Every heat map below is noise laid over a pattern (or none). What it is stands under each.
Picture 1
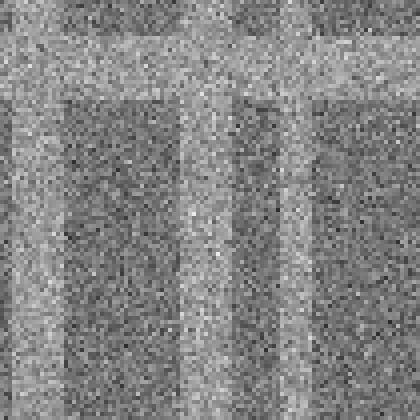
bands of rows crossing bands of columns
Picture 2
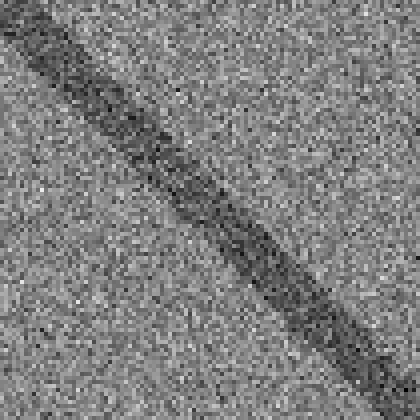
a diagonal band
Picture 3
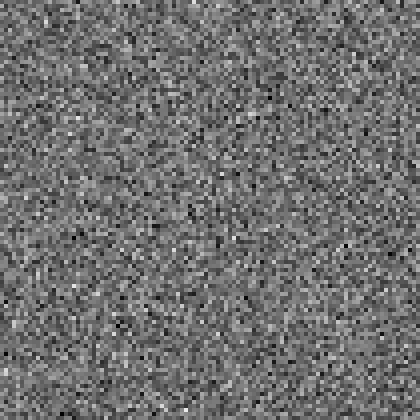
only noise
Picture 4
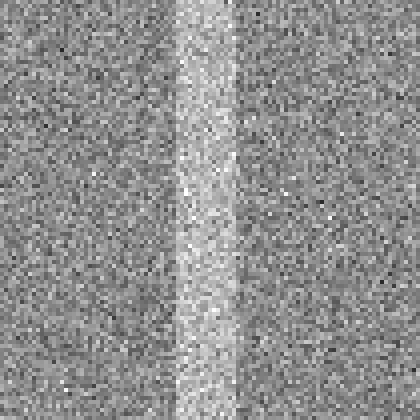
one band of columns
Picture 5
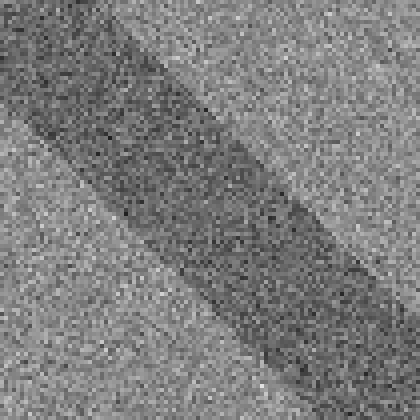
a diagonal band
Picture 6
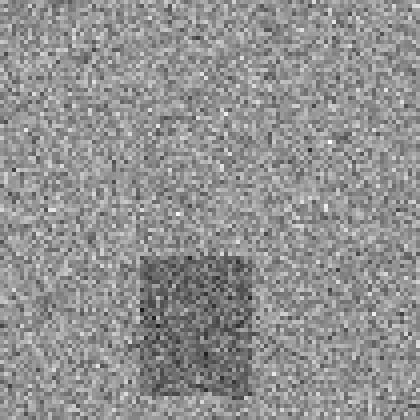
one block
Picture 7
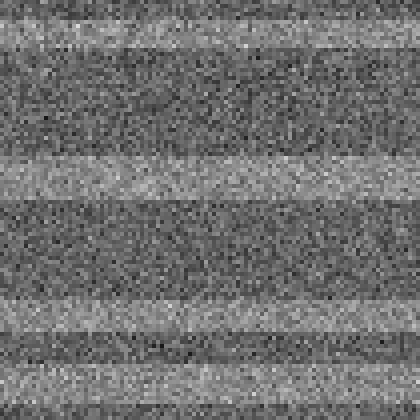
bands of rows
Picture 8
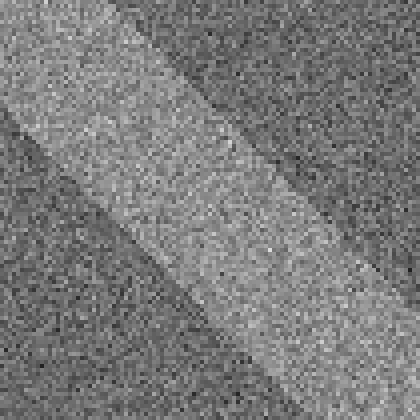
a diagonal band
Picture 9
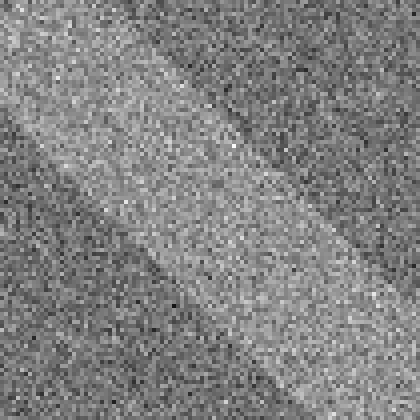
a diagonal band
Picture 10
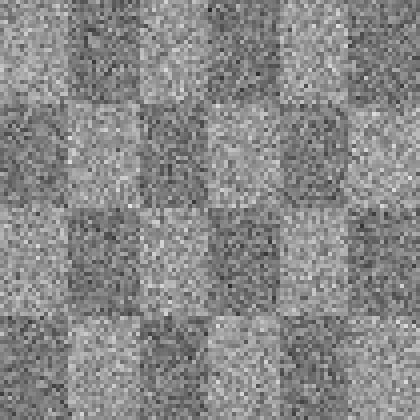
a checkerboard
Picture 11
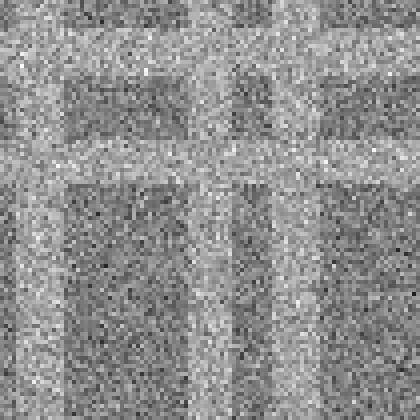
bands of rows crossing bands of columns
